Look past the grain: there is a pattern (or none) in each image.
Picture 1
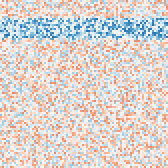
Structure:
one band of rows
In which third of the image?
top
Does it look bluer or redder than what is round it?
bluer
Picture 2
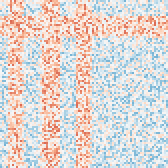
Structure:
bands of rows crossing bands of columns
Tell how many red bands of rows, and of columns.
1 and 3
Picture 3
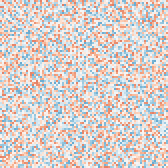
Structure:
only noise
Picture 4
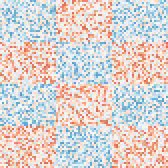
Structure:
a checkerboard
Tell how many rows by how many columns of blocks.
4 by 3
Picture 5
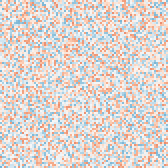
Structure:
only noise
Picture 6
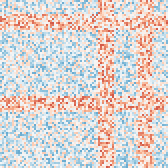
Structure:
bands of rows crossing bands of columns
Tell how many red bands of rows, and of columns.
2 and 2
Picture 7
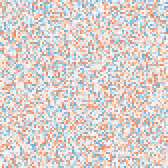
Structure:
only noise
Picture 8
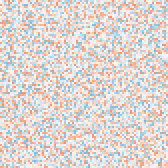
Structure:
only noise
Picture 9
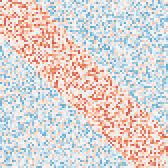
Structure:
a diagonal band
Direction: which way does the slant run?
top left to bottom right
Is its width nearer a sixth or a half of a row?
a half
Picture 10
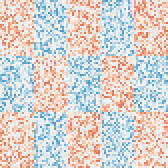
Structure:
a checkerboard
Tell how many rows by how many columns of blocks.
3 by 5
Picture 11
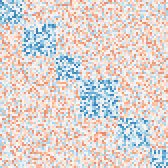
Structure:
blocks along the diagonal
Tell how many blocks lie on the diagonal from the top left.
6
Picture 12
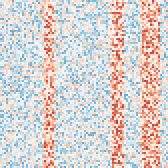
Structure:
bands of columns
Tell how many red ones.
3
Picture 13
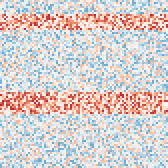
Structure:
bands of rows
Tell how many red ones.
2
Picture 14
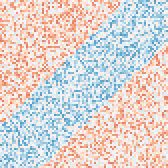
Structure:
a diagonal band
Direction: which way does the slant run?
bottom left to top right
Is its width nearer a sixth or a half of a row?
a half
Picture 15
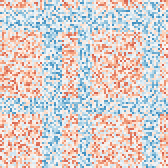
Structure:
bands of rows crossing bands of columns
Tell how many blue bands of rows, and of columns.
2 and 3
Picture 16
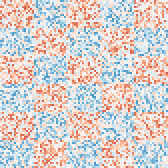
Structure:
a checkerboard
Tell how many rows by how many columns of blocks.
6 by 5
